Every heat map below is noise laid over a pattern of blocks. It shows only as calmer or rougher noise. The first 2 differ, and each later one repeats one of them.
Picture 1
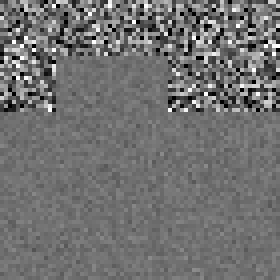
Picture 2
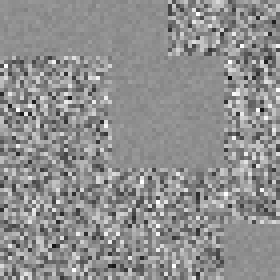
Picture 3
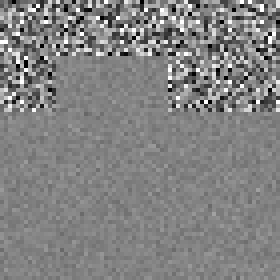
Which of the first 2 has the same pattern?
1
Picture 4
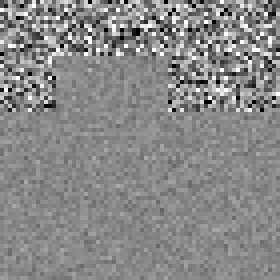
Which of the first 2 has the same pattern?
1
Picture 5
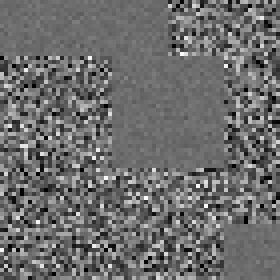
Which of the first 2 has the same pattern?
2
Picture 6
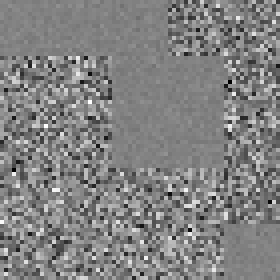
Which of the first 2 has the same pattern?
2
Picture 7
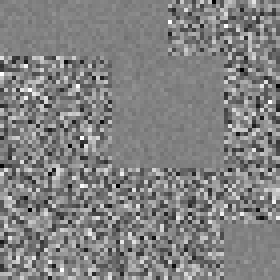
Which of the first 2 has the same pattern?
2
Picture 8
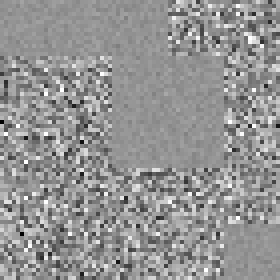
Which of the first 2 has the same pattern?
2
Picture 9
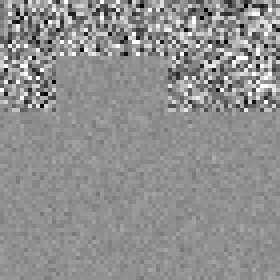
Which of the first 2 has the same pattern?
1
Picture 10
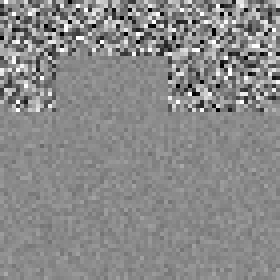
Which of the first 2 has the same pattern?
1
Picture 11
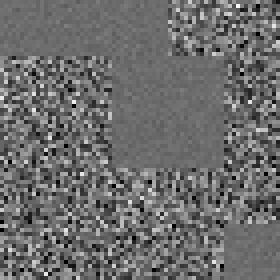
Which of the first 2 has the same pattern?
2
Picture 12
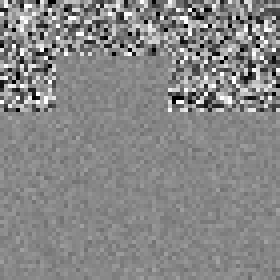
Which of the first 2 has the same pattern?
1
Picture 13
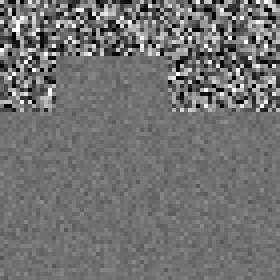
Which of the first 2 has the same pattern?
1
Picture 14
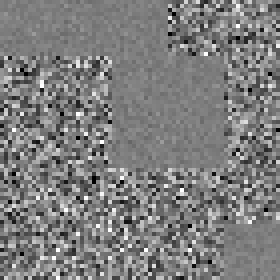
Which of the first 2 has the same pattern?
2
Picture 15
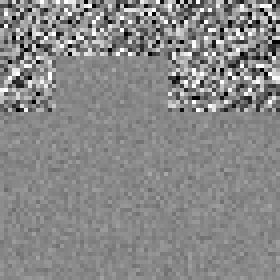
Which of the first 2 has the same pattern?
1
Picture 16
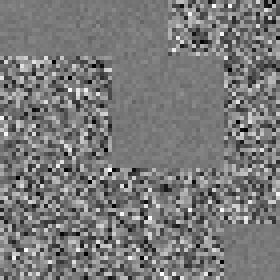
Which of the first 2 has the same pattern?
2
